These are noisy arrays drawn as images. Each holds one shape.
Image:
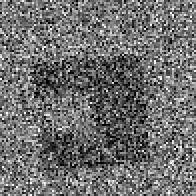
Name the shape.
square with a notch
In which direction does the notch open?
left
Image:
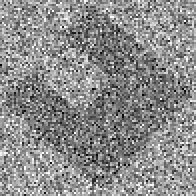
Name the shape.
square with a notch
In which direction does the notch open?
up and left
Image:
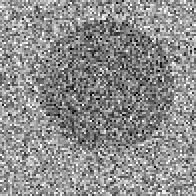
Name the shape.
disc
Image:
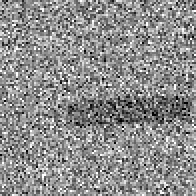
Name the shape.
bar
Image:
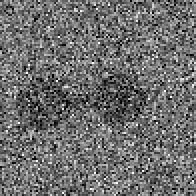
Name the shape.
dumbbell
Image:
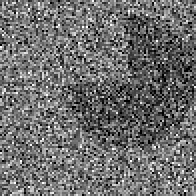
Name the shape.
disc with a wedge cut out
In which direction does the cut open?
up and left
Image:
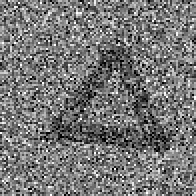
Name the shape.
triangle frame
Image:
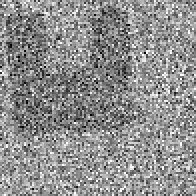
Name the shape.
square with a notch
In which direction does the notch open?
up
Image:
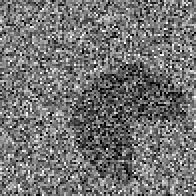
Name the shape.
disc with a wedge cut out
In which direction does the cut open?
down and right
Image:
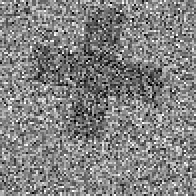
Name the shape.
cross
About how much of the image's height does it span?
two thirds
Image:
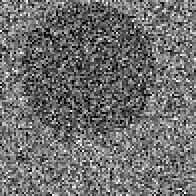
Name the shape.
disc
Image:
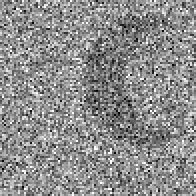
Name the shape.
crescent
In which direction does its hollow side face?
right
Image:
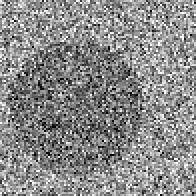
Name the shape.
disc
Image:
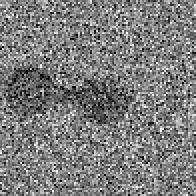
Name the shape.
dumbbell
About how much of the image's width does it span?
two thirds
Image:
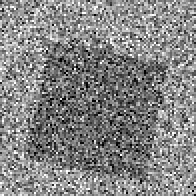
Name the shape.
square
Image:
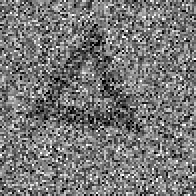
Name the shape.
triangle frame
